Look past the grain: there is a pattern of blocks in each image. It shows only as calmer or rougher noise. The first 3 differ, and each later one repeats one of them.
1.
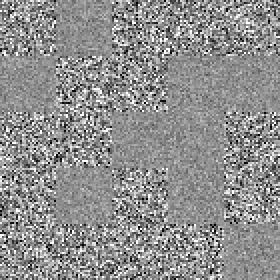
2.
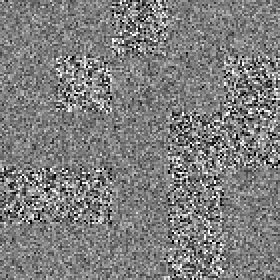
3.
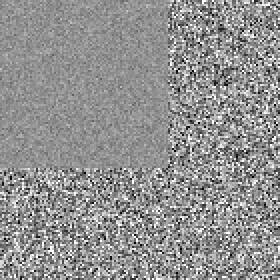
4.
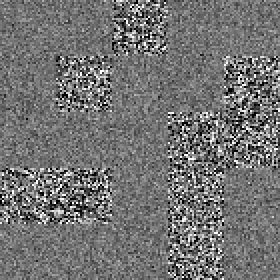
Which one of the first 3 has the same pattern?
2
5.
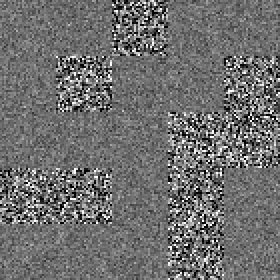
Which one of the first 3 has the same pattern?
2
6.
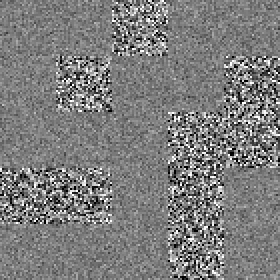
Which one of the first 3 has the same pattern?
2
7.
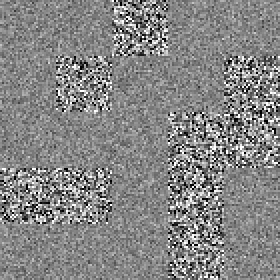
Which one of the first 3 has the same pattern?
2
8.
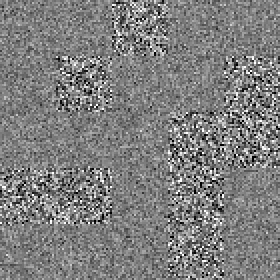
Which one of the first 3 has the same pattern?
2
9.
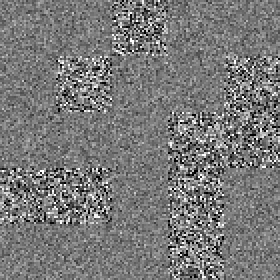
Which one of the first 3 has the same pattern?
2
